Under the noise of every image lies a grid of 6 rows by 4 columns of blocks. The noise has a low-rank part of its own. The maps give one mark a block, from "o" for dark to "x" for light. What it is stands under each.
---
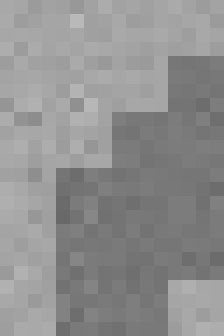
xxxx
xxxo
xxoo
xooo
xooo
xoox
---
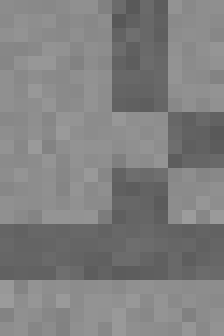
xxox
xxox
xxxo
xxox
oooo
xxxx
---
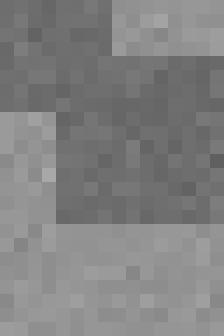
ooxx
oooo
xooo
xooo
xxxx
xxxx
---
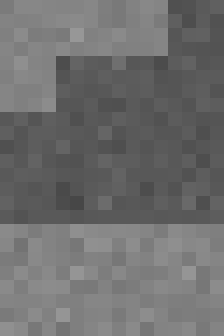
xxxo
xooo
oooo
oooo
xxxx
xxxx
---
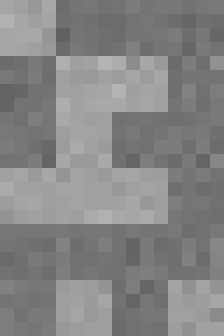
xooo
oxxo
oxoo
xxxo
oooo
oxox
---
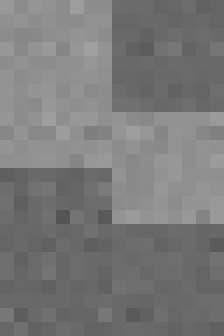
xxoo
xxoo
xxxx
ooxx
oooo
oooo
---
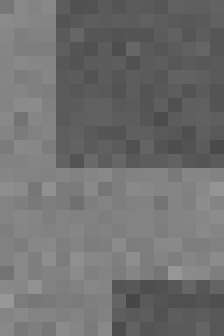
xooo
xooo
xooo
xxxx
xxxx
xxoo
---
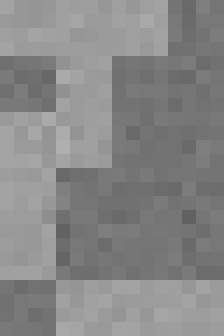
xxxo
oxoo
xxoo
xooo
xooo
oxxx
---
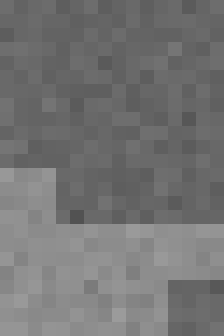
oooo
oooo
oooo
xooo
xxxx
xxxo
